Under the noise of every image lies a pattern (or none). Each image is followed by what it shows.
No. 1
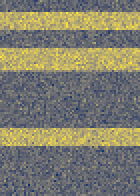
bands of rows
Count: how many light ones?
3
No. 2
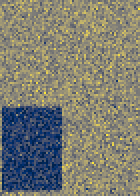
one block
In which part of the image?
bottom left
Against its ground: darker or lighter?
darker
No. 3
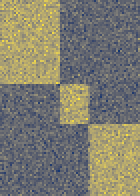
blocks along the diagonal
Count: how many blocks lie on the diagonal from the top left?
3
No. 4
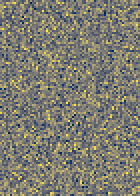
only noise
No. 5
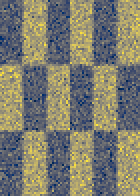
a checkerboard
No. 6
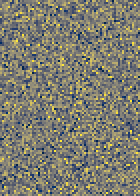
only noise
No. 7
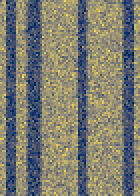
bands of columns
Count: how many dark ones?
4
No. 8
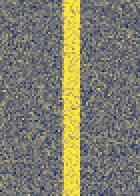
one band of columns
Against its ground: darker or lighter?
lighter
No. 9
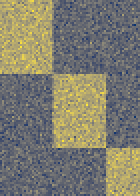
blocks along the diagonal
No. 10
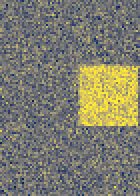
one block
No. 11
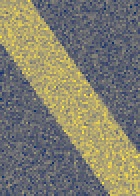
a diagonal band
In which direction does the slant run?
top left to bottom right
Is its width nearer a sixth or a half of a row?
a half
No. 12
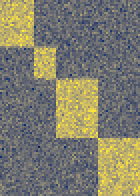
blocks along the diagonal
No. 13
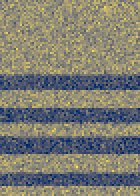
bands of rows
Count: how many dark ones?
4
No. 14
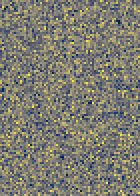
only noise
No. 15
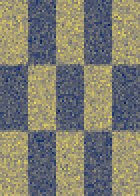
a checkerboard
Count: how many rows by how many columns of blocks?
3 by 5
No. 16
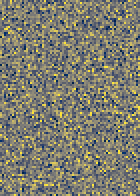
only noise
